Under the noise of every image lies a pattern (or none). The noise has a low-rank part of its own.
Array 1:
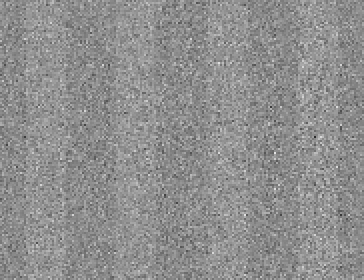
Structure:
vertical stripes
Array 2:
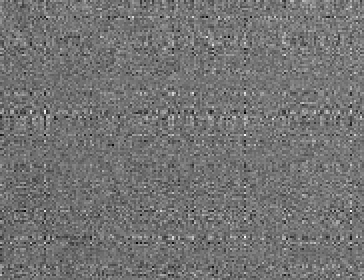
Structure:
a smooth slope
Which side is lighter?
top right
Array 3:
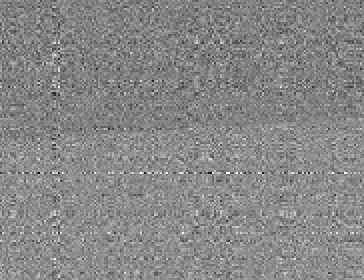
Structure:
a sharp edge
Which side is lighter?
bottom
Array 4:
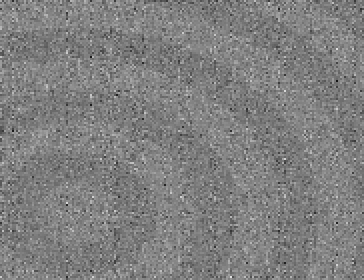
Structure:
rings round one point
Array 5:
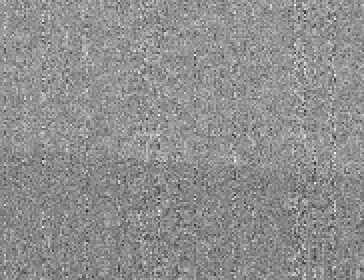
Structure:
a sharp edge
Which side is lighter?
top
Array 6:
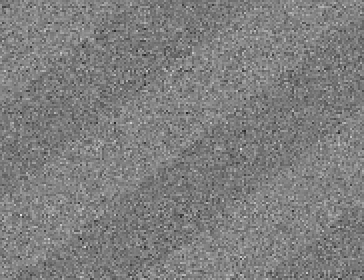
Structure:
diagonal stripes
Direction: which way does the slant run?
bottom left to top right
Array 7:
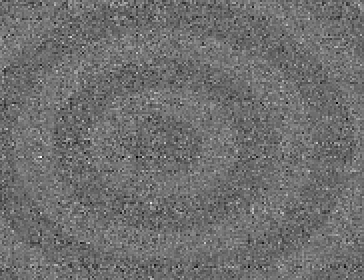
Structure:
rings round one point
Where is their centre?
centre
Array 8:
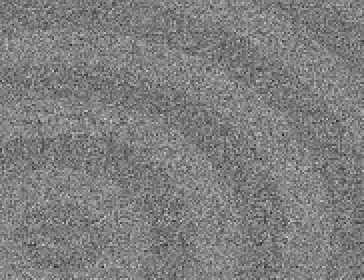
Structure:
rings round one point
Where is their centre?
bottom left
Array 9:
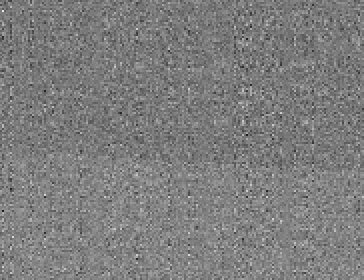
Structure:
a sharp edge
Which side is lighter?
bottom
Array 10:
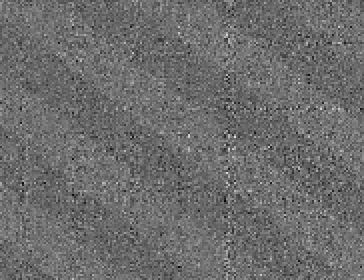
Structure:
diagonal stripes
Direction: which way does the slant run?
top left to bottom right
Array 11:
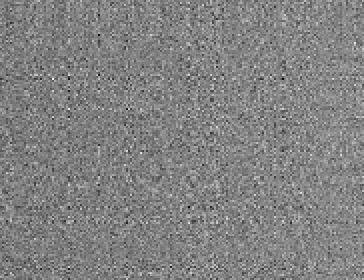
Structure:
a smooth slope
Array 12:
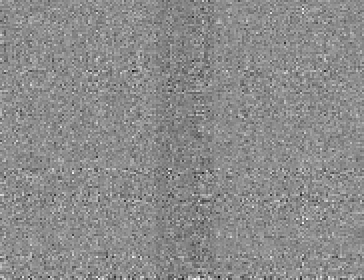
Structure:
one vertical stripe
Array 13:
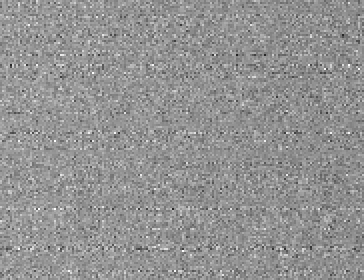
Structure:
a smooth slope
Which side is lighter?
left
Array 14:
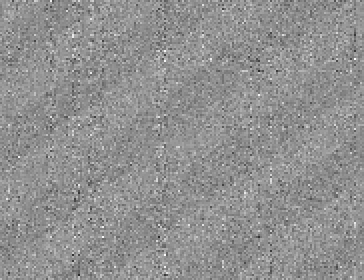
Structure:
diagonal stripes
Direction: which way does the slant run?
bottom left to top right
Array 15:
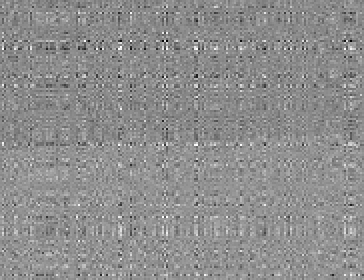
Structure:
a sharp edge
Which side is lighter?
bottom
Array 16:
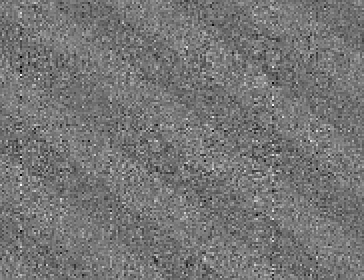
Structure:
diagonal stripes
